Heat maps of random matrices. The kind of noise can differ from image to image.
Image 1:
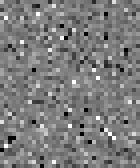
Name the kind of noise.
heavy tails
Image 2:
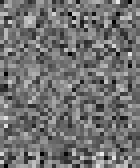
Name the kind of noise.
low rank plus noise
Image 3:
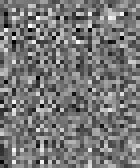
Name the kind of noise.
low rank plus noise
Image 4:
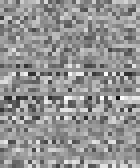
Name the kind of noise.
rows of uneven size
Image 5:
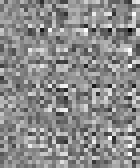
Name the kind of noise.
low rank plus noise
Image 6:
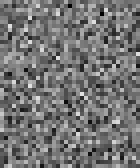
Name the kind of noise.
independent entries
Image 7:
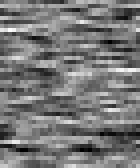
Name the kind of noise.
streaked along the rows
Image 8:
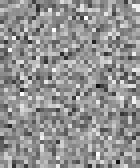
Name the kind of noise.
independent entries
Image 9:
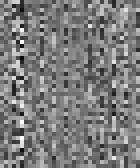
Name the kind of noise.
columns of uneven size
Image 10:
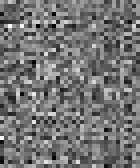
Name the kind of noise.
low rank plus noise
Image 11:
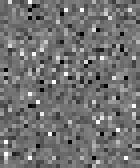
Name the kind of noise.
heavy tails
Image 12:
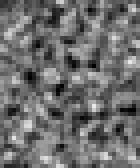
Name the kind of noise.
blotchy
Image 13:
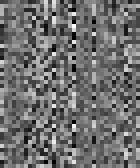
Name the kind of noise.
columns of uneven size
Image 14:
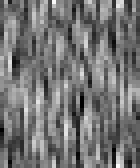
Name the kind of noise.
streaked along the columns
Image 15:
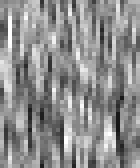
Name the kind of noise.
streaked along the columns
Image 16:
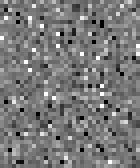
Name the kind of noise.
heavy tails
